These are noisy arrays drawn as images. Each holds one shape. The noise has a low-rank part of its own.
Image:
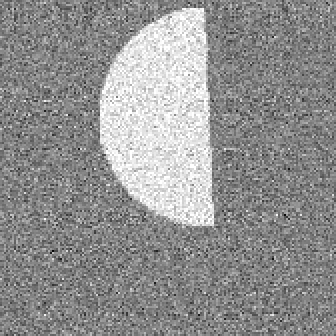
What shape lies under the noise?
half disc
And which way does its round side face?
left
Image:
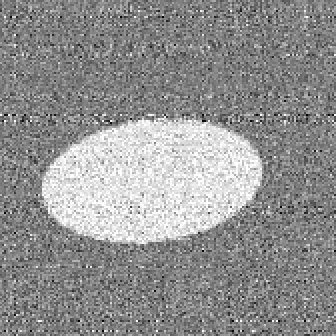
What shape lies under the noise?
ellipse
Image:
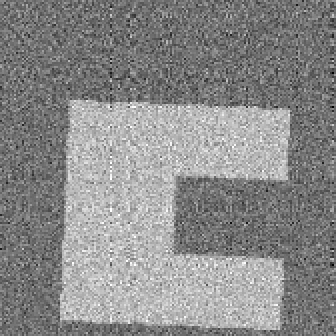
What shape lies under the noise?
square with a notch
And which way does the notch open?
right
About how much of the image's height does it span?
two thirds
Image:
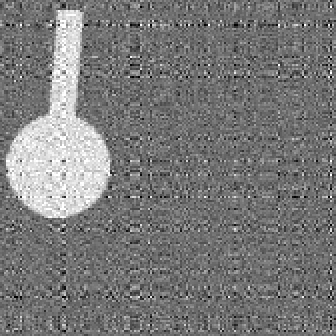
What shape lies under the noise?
lollipop
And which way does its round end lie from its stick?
down
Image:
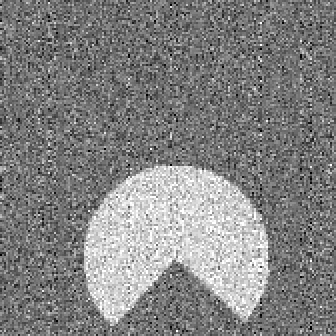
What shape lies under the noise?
disc with a wedge cut out
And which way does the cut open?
down
